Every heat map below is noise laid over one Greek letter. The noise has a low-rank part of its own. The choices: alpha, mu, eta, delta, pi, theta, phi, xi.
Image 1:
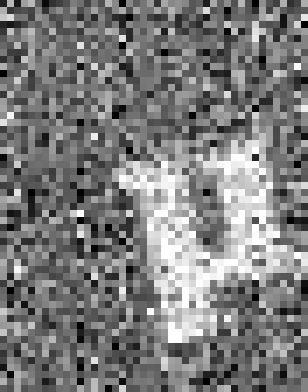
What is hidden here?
light mu
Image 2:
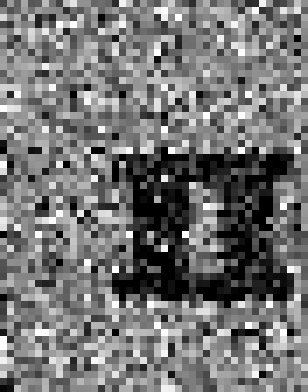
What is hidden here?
dark pi
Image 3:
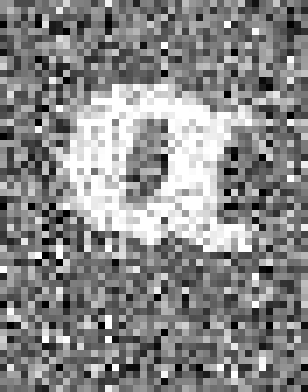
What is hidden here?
light alpha
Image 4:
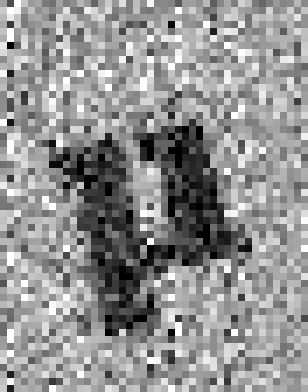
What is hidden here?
dark mu
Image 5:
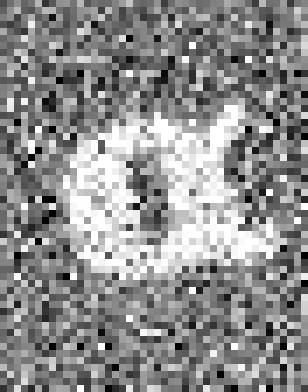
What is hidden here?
light alpha
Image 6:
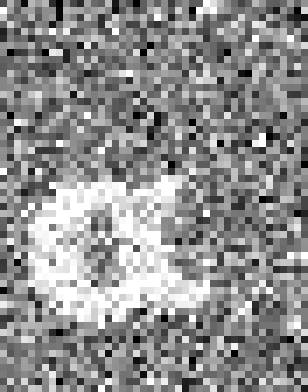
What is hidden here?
light alpha
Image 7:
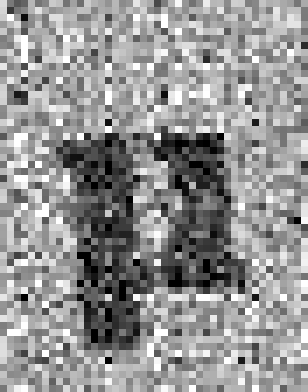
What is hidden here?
dark mu
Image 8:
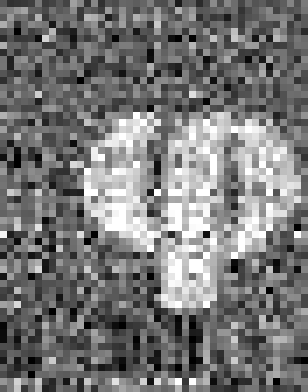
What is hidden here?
light phi
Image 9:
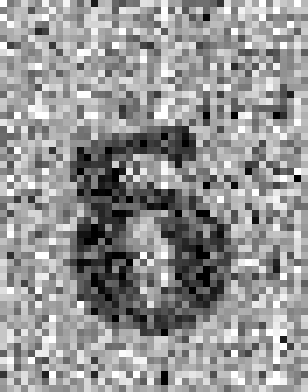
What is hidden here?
dark delta
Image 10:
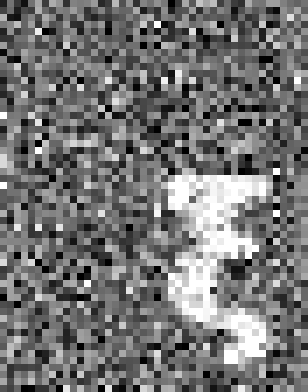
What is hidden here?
light xi
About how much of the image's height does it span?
half
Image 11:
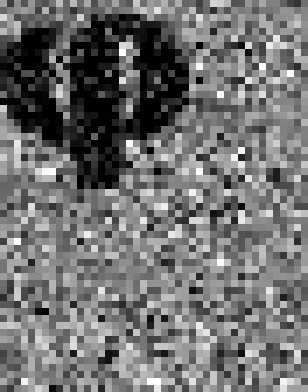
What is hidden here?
dark phi
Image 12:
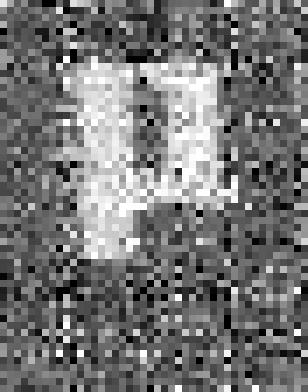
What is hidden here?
light mu
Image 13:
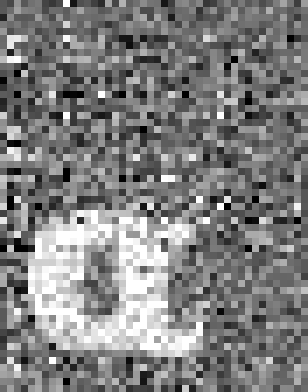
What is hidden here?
light alpha
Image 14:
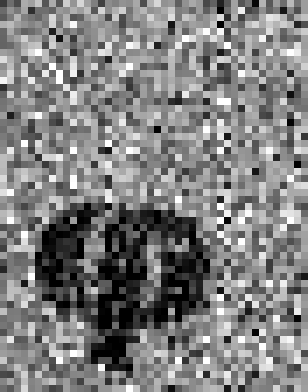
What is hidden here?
dark phi
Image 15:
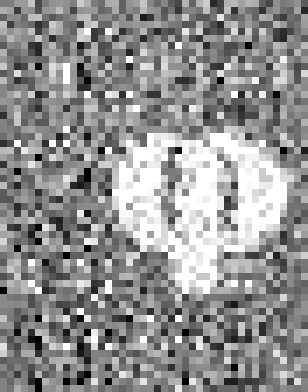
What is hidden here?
light phi
